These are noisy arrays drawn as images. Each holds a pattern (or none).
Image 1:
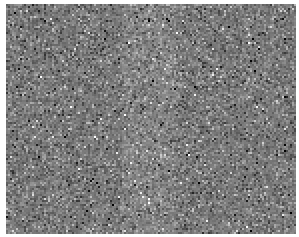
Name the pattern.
one vertical stripe
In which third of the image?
middle
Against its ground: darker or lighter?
lighter
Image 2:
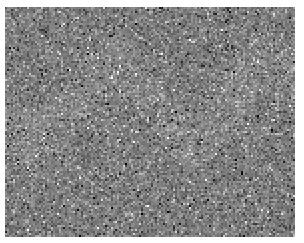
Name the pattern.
a wavy band
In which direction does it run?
left to right
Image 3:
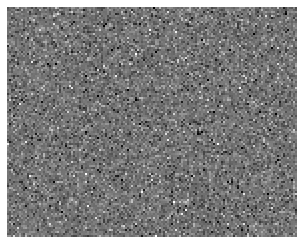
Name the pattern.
only noise
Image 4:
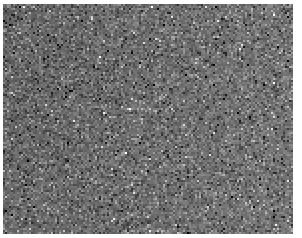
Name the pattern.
a smooth slope
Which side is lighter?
right
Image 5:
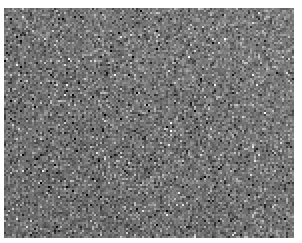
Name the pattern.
a smooth slope
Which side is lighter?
top right
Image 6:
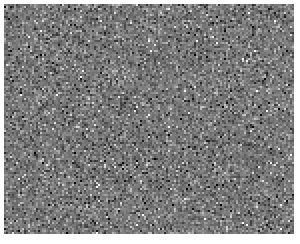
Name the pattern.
only noise
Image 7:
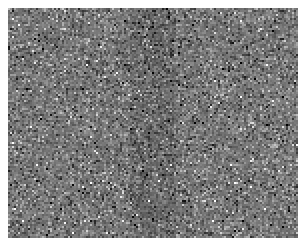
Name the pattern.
one vertical stripe
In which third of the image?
middle
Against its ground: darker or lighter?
darker
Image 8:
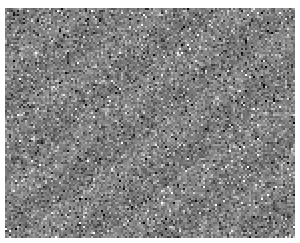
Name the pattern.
diagonal stripes
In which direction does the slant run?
bottom left to top right
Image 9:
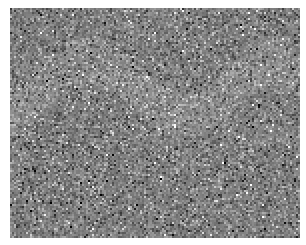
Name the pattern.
a wavy band
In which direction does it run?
left to right
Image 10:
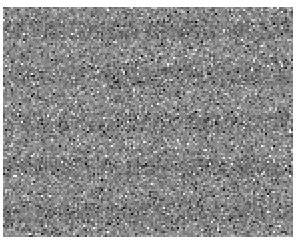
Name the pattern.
horizontal stripes
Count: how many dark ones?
5
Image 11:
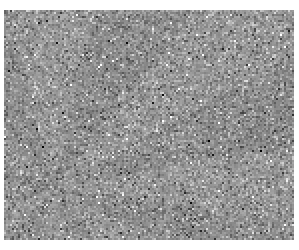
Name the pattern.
spokes from one point
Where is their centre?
bottom left
